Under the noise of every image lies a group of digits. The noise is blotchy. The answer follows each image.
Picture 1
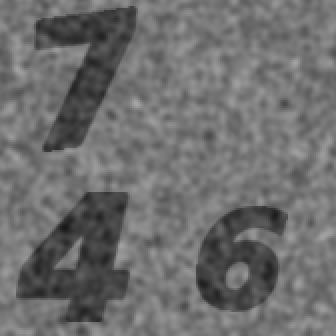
top left: 7; bottom left: 4; bottom right: 6
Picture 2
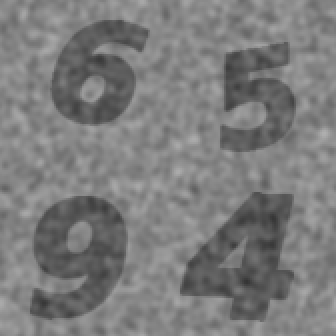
top left: 6; top right: 5; bottom left: 9; bottom right: 4
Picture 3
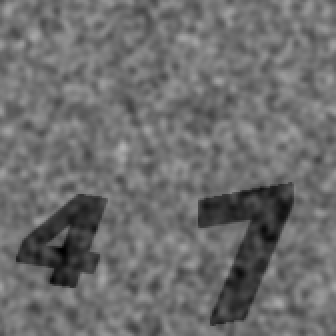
bottom left: 4; bottom right: 7
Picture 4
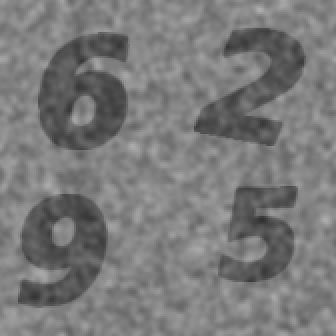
top left: 6; top right: 2; bottom left: 9; bottom right: 5
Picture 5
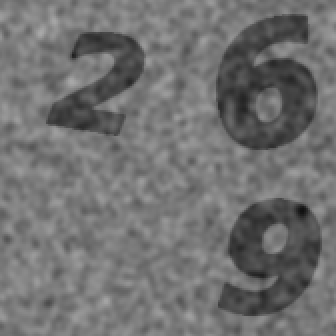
top left: 2; top right: 6; bottom right: 9
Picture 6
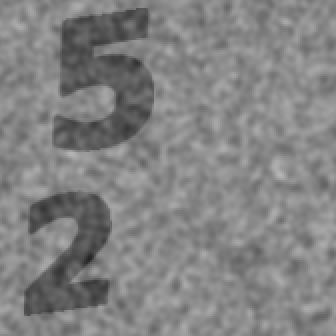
top left: 5; bottom left: 2
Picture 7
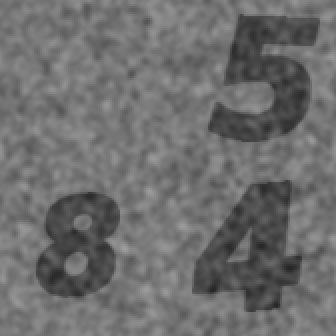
top right: 5; bottom left: 8; bottom right: 4
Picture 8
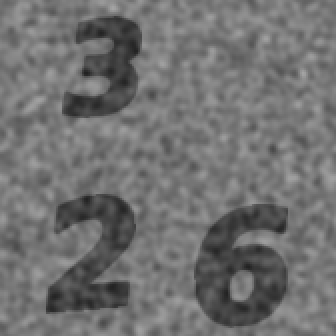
top left: 3; bottom left: 2; bottom right: 6
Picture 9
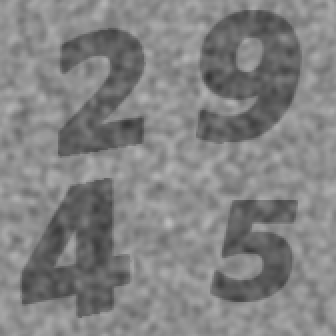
top left: 2; top right: 9; bottom left: 4; bottom right: 5
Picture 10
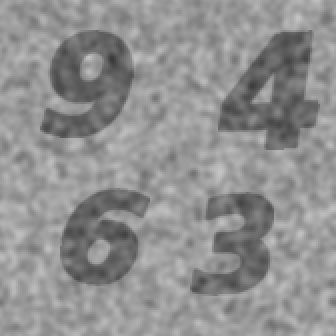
top left: 9; top right: 4; bottom left: 6; bottom right: 3
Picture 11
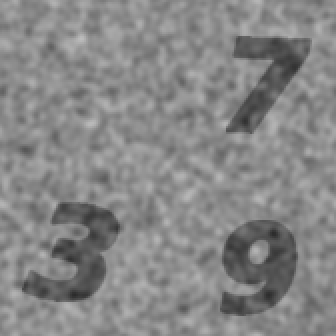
top right: 7; bottom left: 3; bottom right: 9
